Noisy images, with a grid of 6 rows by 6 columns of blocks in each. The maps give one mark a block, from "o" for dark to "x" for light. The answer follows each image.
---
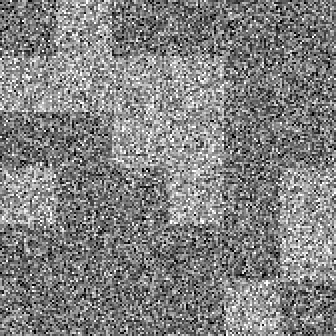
o x o o o o
x x x x o o
o o x x o o
x o o x o x
o o o o o x
o o o o x o
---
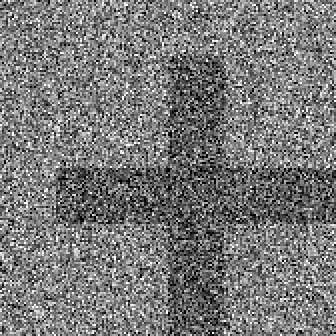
x x x x x x
x x x o x x
x x x o x x
x o o o o o
x x x o x x
x x x o x x
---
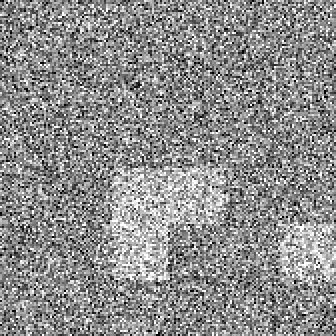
o o o o o o
o o o o o o
o o o o o o
o o x x o o
o o x o o x
o o o o o o
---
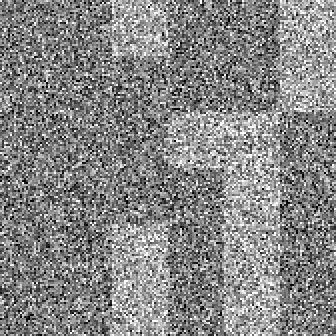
o o x o o x
o o o o o x
o o o x x o
o o o o x o
o o x o x o
o o x o x o
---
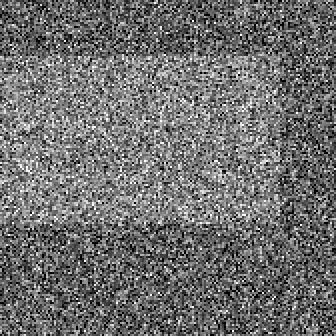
o o o o o o
x x x x x o
x x x x x o
x x x x x o
o o o o o o
o o o o o o
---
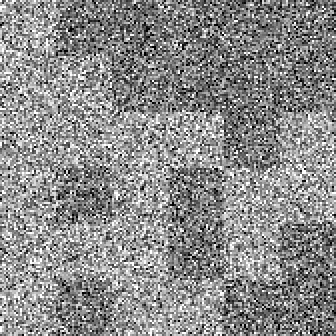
x o o o o o
x x o o o o
x x x x o x
x o x o x x
x x x o x o
x o x x o o
